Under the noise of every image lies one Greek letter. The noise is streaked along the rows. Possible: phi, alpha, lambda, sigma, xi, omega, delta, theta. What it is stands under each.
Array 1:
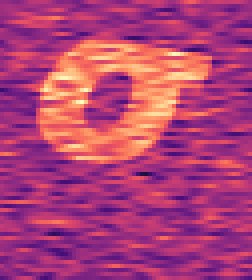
sigma
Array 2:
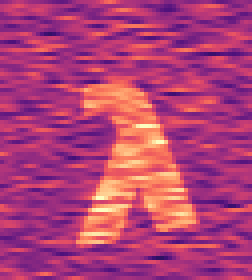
lambda
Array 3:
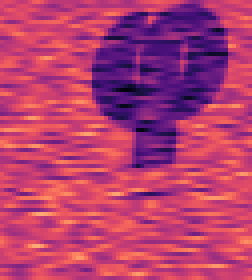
phi
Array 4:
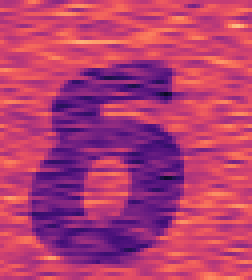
delta
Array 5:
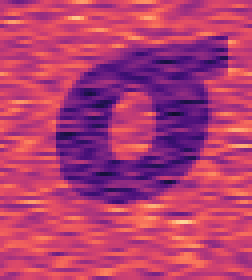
sigma
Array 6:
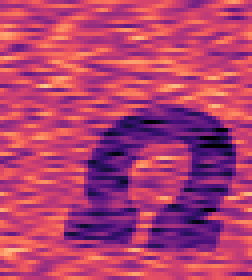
omega
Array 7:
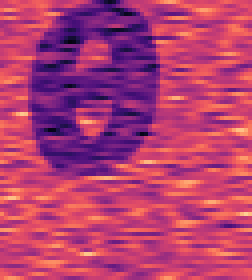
theta
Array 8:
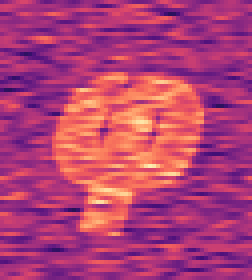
phi
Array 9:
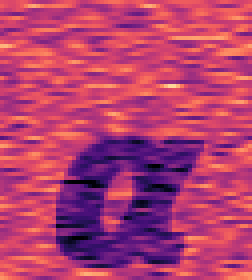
alpha
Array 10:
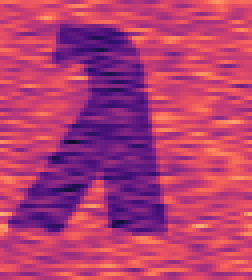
lambda
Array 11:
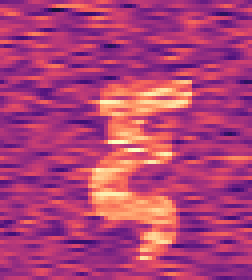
xi
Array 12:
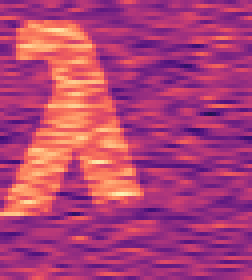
lambda
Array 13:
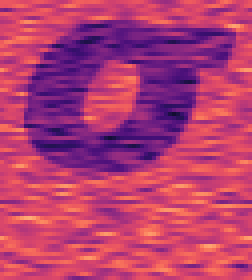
sigma
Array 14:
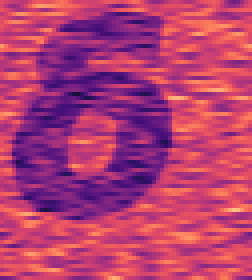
delta
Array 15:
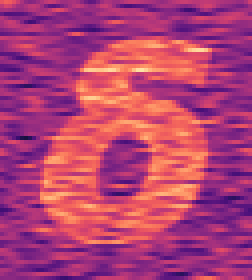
delta
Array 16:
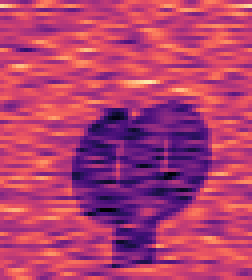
phi
